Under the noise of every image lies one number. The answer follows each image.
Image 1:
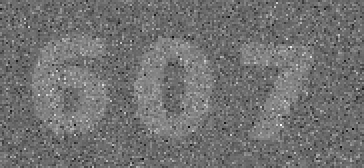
607
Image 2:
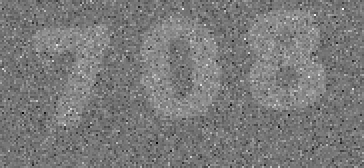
708
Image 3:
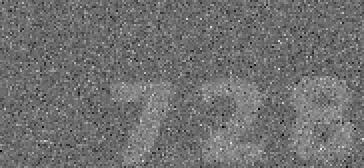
728
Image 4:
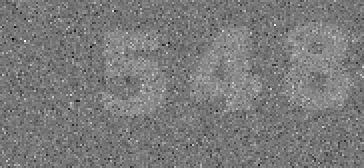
548
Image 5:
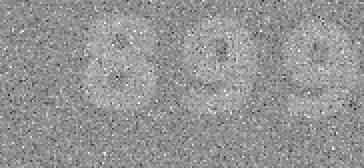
899
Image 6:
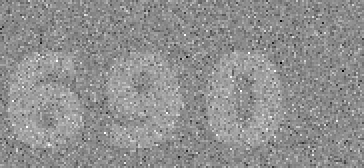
690
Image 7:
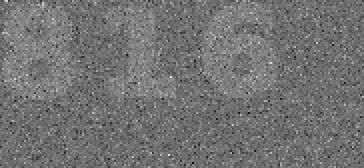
816
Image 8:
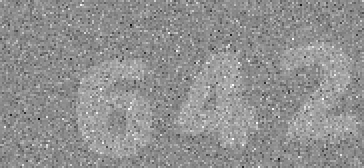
642
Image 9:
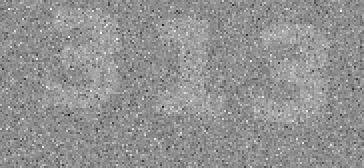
313
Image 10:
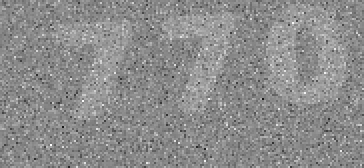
770
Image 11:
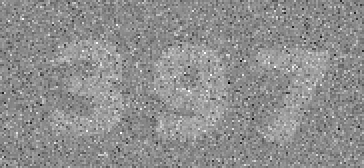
397
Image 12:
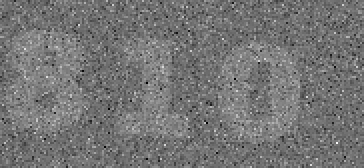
810
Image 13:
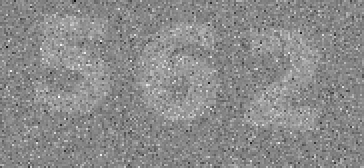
562
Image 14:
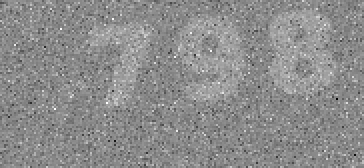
798
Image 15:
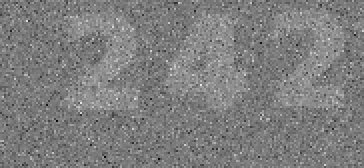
242
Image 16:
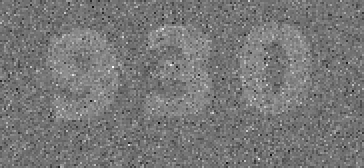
930
